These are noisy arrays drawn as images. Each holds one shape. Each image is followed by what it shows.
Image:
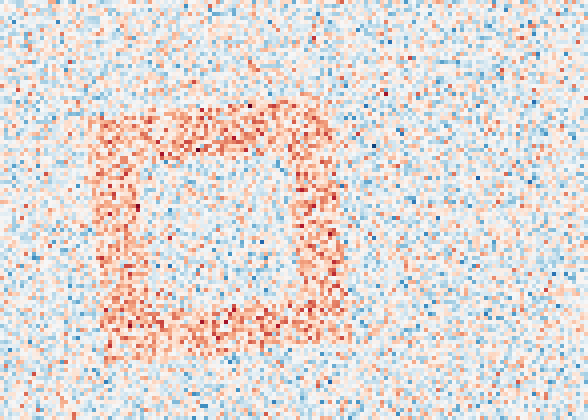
square frame
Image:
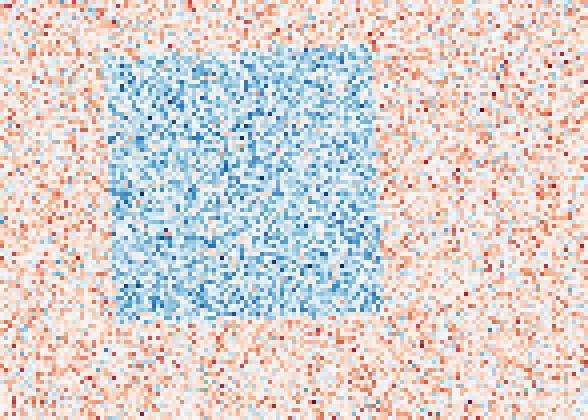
square
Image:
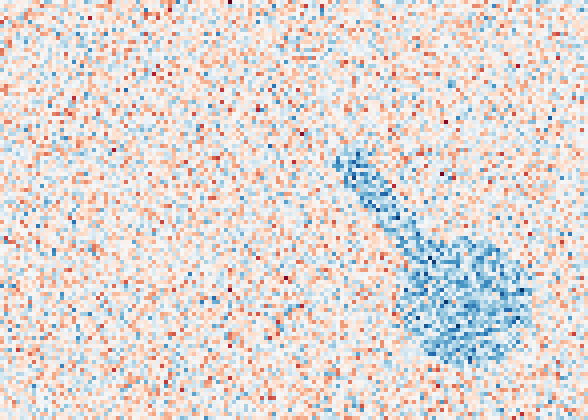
lollipop
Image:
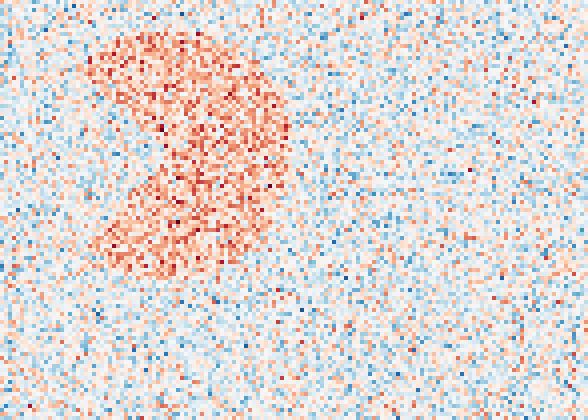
disc with a wedge cut out
